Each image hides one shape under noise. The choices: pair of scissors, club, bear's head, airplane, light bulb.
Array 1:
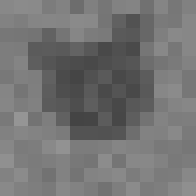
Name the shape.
bear's head
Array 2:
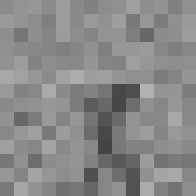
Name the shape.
pair of scissors
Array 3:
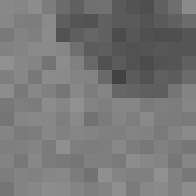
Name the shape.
light bulb
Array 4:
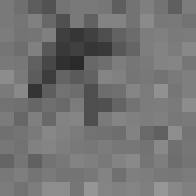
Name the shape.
airplane
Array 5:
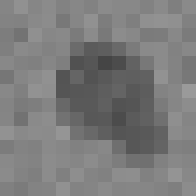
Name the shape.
light bulb
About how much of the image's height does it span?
two thirds
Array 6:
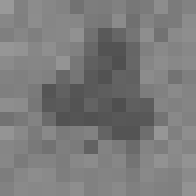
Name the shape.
club
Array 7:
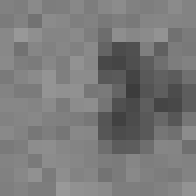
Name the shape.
club
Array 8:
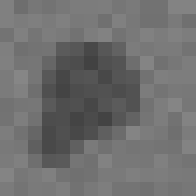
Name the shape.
light bulb
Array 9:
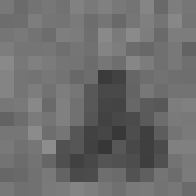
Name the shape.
club
